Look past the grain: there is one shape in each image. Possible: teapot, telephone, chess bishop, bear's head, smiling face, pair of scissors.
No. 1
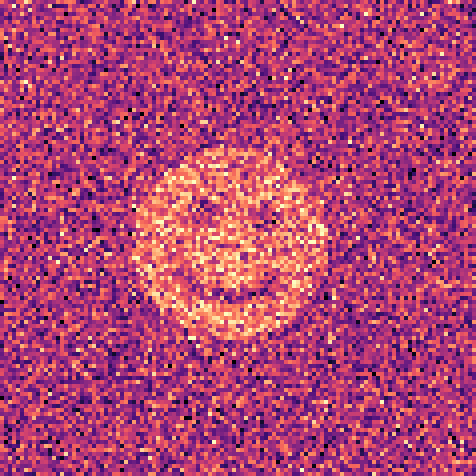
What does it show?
light smiling face, centre
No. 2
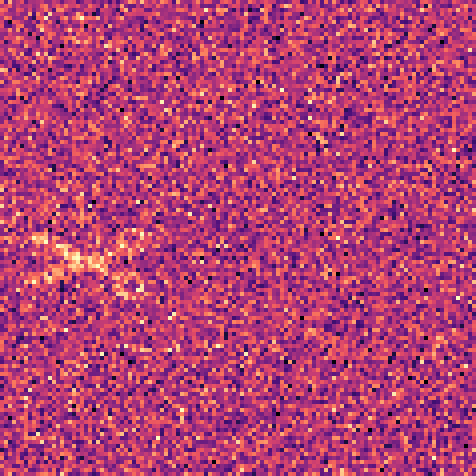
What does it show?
light pair of scissors, middle left
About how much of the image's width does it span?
a quarter
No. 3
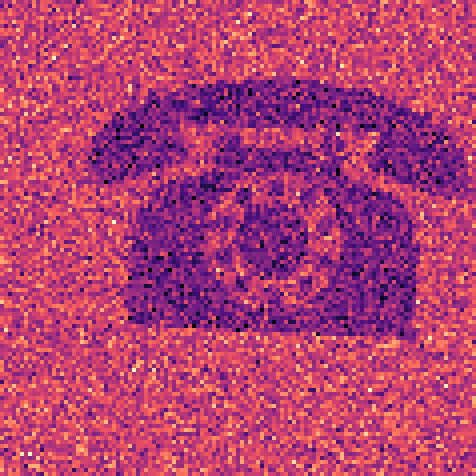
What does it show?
dark telephone
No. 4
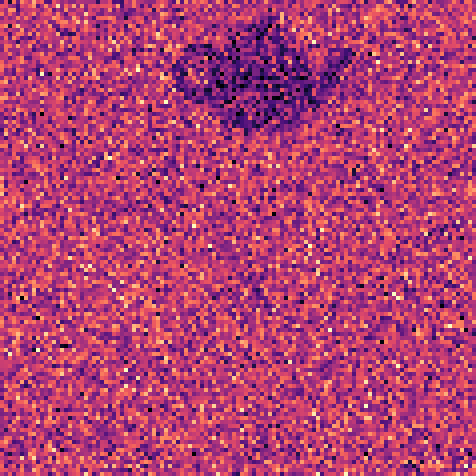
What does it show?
dark teapot, top middle
